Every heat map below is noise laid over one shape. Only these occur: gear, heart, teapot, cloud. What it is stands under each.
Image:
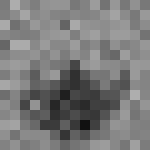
dark teapot
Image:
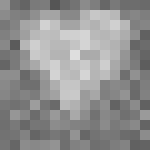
light heart
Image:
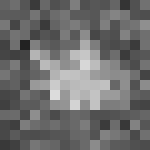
light teapot
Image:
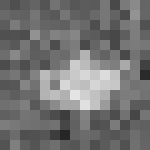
light teapot
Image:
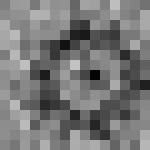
dark gear
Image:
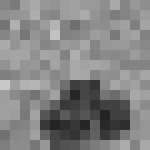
dark cloud
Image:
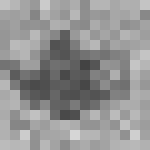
dark teapot
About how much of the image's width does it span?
nearly all
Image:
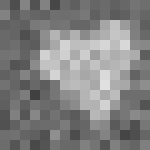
light heart
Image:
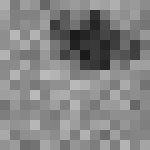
dark teapot
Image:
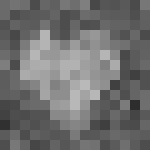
light heart
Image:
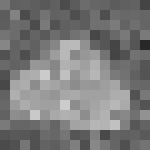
light cloud
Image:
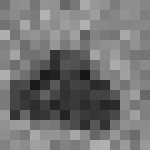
dark cloud
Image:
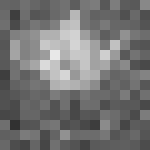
light teapot
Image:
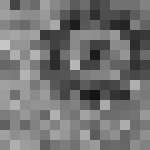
dark gear
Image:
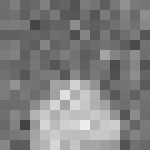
light cloud
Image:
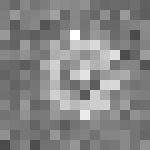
light gear
